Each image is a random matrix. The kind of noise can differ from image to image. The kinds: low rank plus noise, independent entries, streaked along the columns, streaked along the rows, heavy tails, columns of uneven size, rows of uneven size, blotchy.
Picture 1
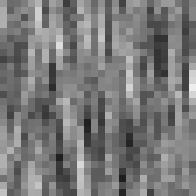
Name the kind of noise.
streaked along the columns
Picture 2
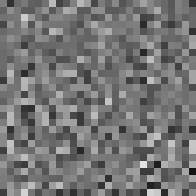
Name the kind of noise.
low rank plus noise
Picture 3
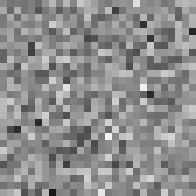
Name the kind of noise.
independent entries
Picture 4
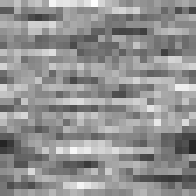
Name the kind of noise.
streaked along the rows
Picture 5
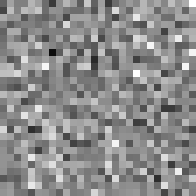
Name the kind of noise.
low rank plus noise
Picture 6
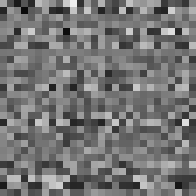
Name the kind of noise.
rows of uneven size
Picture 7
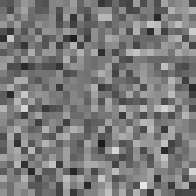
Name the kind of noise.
independent entries
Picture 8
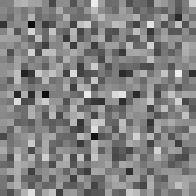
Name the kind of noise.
low rank plus noise
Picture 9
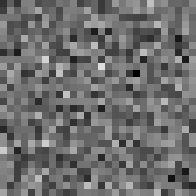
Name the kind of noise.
independent entries
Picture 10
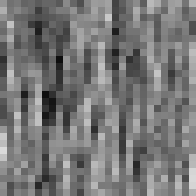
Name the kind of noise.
streaked along the columns
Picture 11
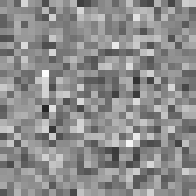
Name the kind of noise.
low rank plus noise
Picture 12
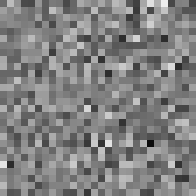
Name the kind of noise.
low rank plus noise
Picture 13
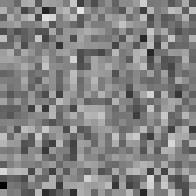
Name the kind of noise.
low rank plus noise
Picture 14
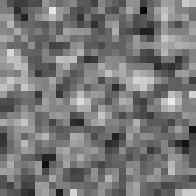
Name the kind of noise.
blotchy
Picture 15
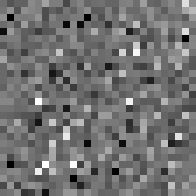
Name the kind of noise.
heavy tails
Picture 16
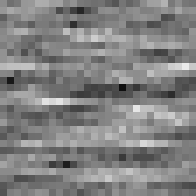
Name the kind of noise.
streaked along the rows
